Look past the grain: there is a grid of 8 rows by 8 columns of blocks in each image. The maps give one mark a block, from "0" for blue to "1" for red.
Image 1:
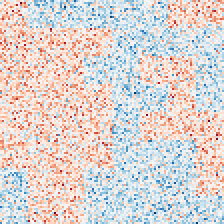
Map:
1 0 0 0 0 0 1 1
1 1 1 1 0 0 0 0
1 1 1 0 0 1 1 0
1 1 1 1 0 0 1 0
1 1 1 1 0 1 1 1
1 1 1 1 0 0 0 1
0 1 1 0 0 0 0 1
0 1 1 0 0 0 0 0
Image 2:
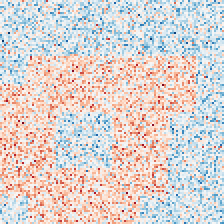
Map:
0 0 0 0 0 0 0 0
0 0 0 0 0 0 0 0
0 1 1 1 1 1 1 0
1 1 1 1 1 1 1 0
1 1 0 0 1 1 0 0
1 1 0 0 1 1 0 0
1 1 1 1 1 1 0 0
0 1 1 1 1 0 0 0
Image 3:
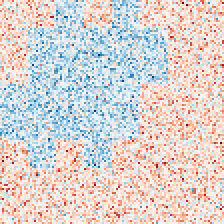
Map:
1 1 0 1 0 1 1 1
1 0 0 0 0 0 1 1
1 0 0 0 0 0 1 1
0 0 0 0 0 1 1 1
0 0 0 0 0 1 1 1
1 0 1 0 1 1 1 1
1 1 1 1 1 1 1 1
1 1 1 1 1 1 1 1
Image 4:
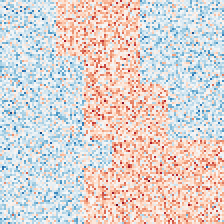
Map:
0 0 1 1 1 0 0 0
0 0 1 1 1 0 0 0
0 0 0 1 1 0 0 0
0 0 0 1 1 1 0 0
0 0 0 1 1 1 0 0
0 0 0 0 1 1 1 1
0 0 0 1 1 1 1 1
0 0 0 1 1 1 1 1
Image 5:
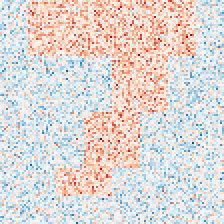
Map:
0 1 1 1 1 1 1 0
0 1 1 1 1 1 1 0
0 0 0 0 1 1 0 0
0 0 0 0 1 1 0 0
0 0 0 1 1 0 0 0
0 0 0 1 1 0 0 0
0 0 1 1 0 0 0 0
0 0 0 0 0 0 0 0
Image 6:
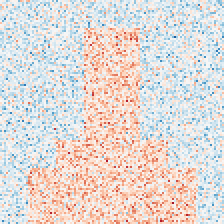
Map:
0 0 0 0 0 0 0 0
0 0 0 1 1 0 0 0
0 0 0 1 1 0 0 0
0 0 0 1 1 0 0 0
0 0 0 1 1 0 0 0
0 0 1 1 1 1 0 0
0 1 1 1 1 1 1 0
0 1 1 1 1 1 1 0
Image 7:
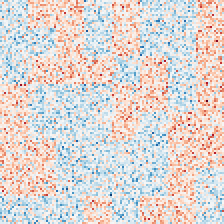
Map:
0 1 1 0 1 0 0 1
0 0 1 0 1 0 0 1
0 1 1 1 0 1 0 1
1 0 0 0 1 1 0 1
1 0 0 0 1 0 1 1
1 1 0 0 0 0 1 1
1 1 0 0 0 0 1 0
0 0 0 1 0 1 1 0
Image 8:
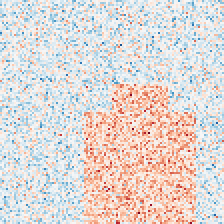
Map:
0 0 0 0 0 0 0 0
0 0 0 0 0 0 0 0
0 0 0 0 0 0 0 0
0 0 0 0 1 1 0 0
0 0 0 1 1 1 1 0
0 0 0 1 1 1 1 0
0 0 0 1 1 1 1 0
0 0 0 1 1 1 1 0
